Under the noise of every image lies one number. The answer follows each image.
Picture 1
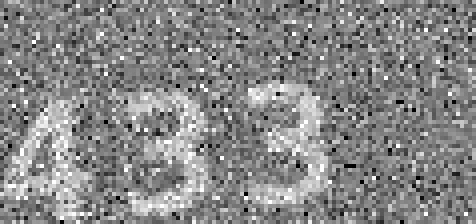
433
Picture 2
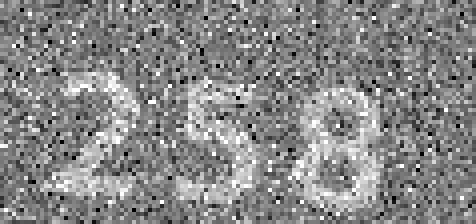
258
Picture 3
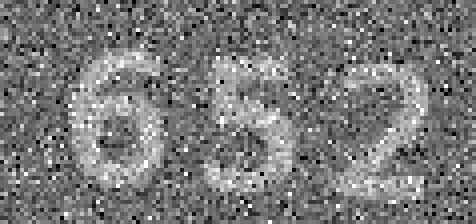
652
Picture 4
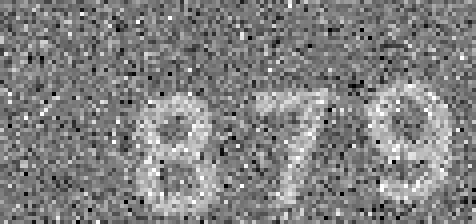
879
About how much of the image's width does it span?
two thirds
